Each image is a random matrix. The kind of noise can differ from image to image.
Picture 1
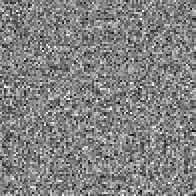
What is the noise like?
low rank plus noise
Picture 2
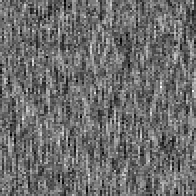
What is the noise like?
streaked along the columns
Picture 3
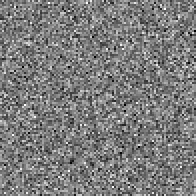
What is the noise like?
independent entries
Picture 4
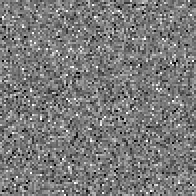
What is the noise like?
heavy tails
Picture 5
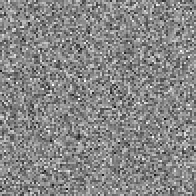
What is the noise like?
independent entries
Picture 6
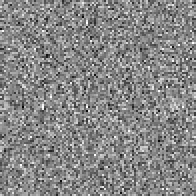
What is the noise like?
low rank plus noise
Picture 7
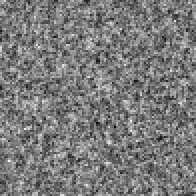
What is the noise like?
blotchy
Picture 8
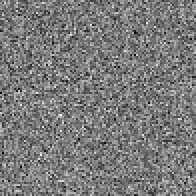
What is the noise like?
independent entries
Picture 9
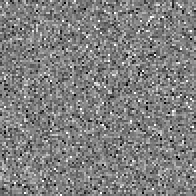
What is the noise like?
heavy tails
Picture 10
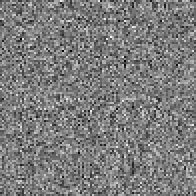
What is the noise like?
low rank plus noise
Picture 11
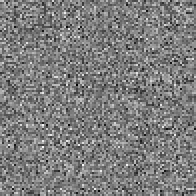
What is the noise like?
low rank plus noise
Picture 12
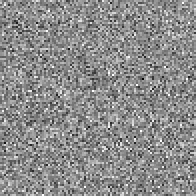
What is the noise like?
low rank plus noise
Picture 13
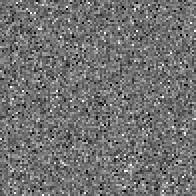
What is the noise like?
heavy tails
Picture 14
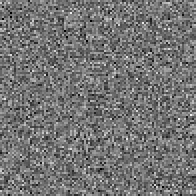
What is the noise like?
low rank plus noise
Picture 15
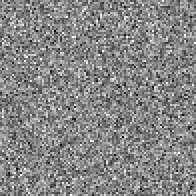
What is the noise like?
independent entries
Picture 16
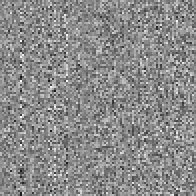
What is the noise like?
columns of uneven size
